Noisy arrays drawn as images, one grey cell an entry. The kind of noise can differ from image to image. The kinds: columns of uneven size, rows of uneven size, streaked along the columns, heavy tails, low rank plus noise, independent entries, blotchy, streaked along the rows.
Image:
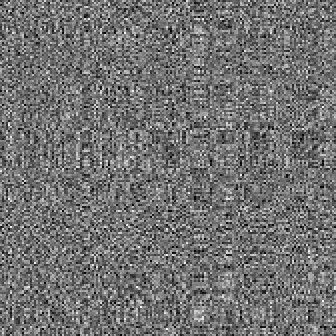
low rank plus noise
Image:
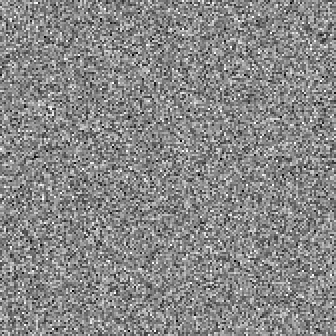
independent entries
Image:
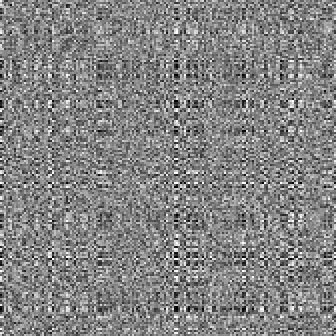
low rank plus noise
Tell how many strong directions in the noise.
one
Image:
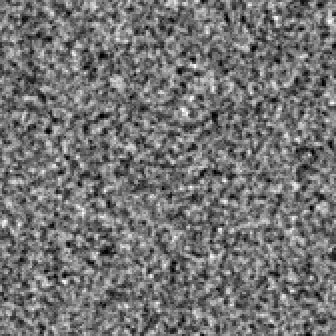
blotchy
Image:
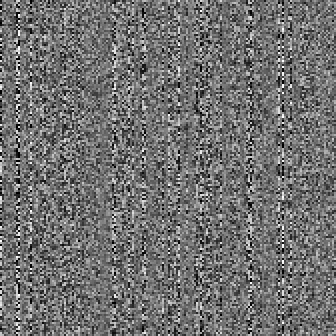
columns of uneven size
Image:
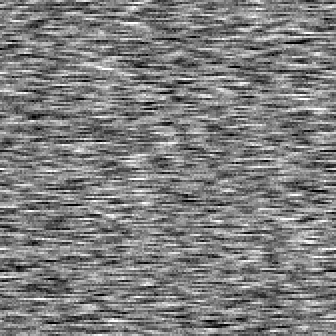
streaked along the rows
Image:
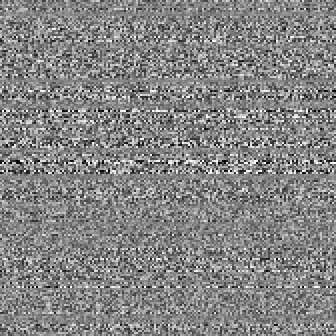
rows of uneven size
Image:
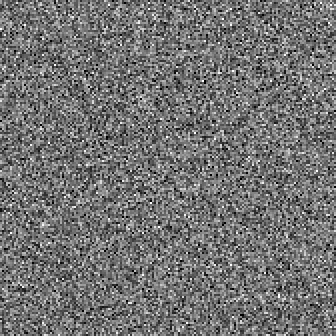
independent entries
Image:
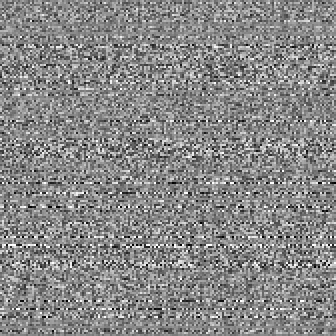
rows of uneven size
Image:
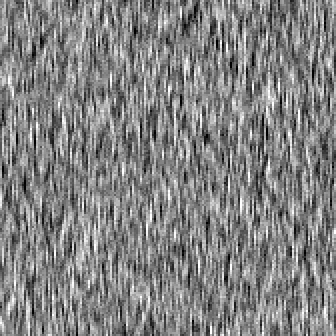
streaked along the columns
